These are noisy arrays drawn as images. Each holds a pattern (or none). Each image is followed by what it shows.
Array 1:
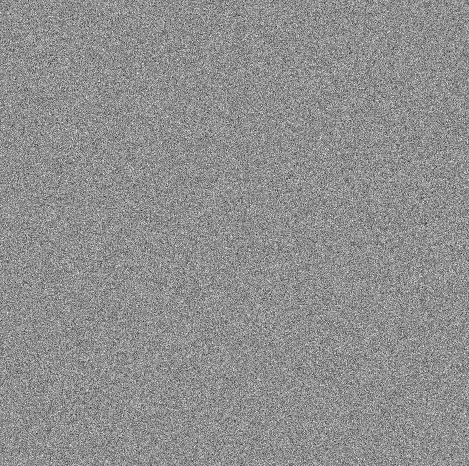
only noise
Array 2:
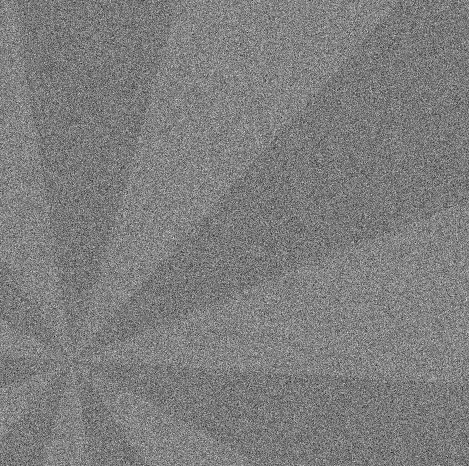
spokes from one point
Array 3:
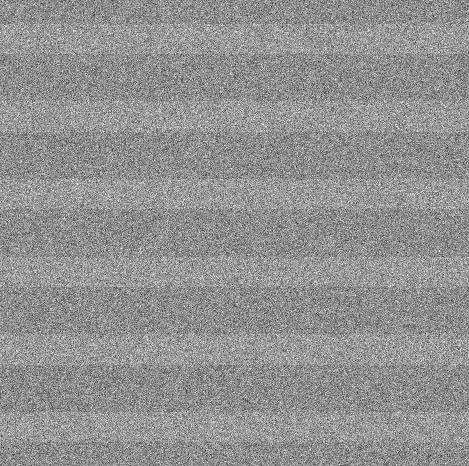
horizontal stripes
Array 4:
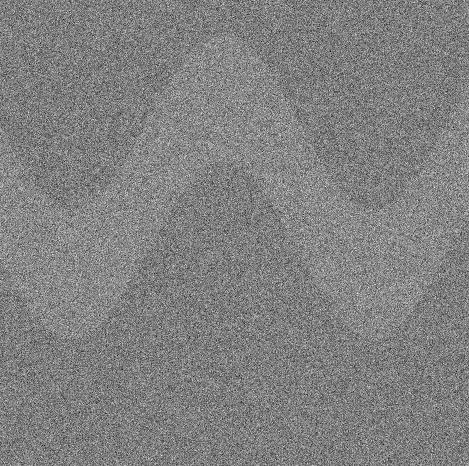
a wavy band
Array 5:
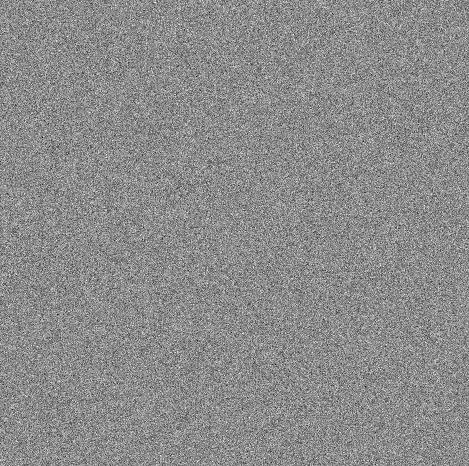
only noise
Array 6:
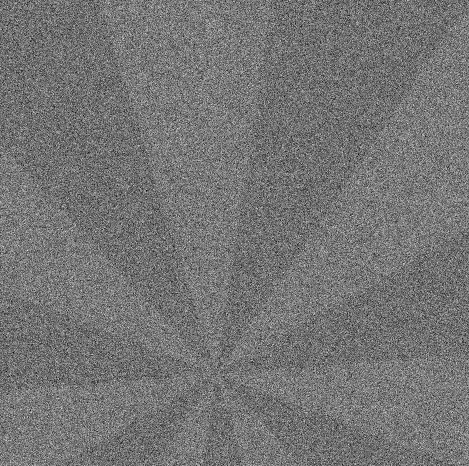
spokes from one point
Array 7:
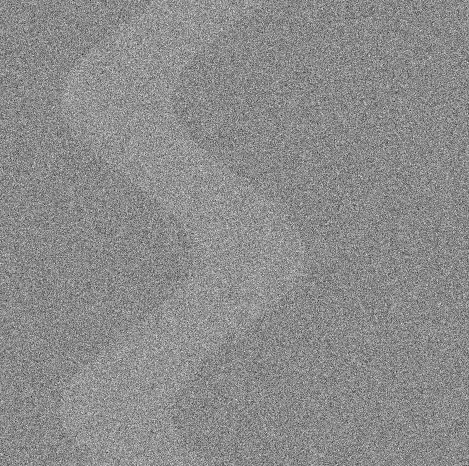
a wavy band
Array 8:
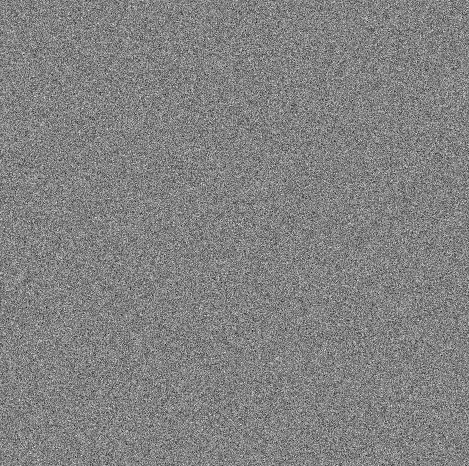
only noise
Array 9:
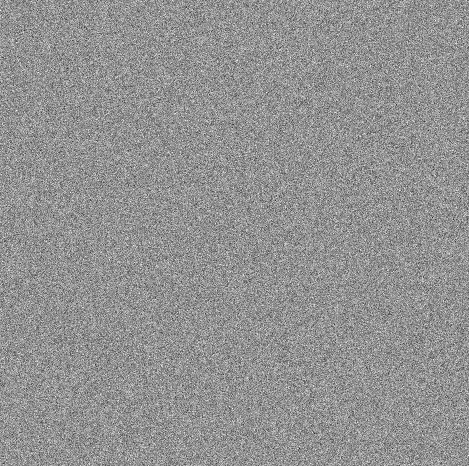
only noise
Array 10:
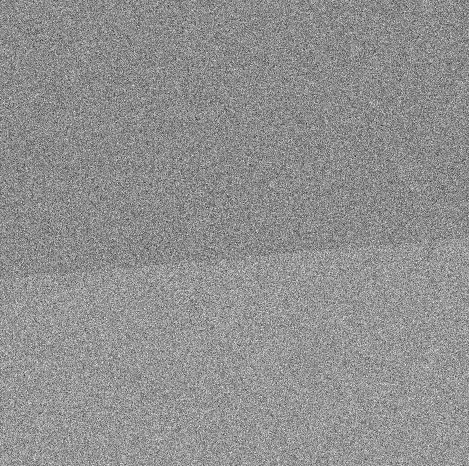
a sharp edge
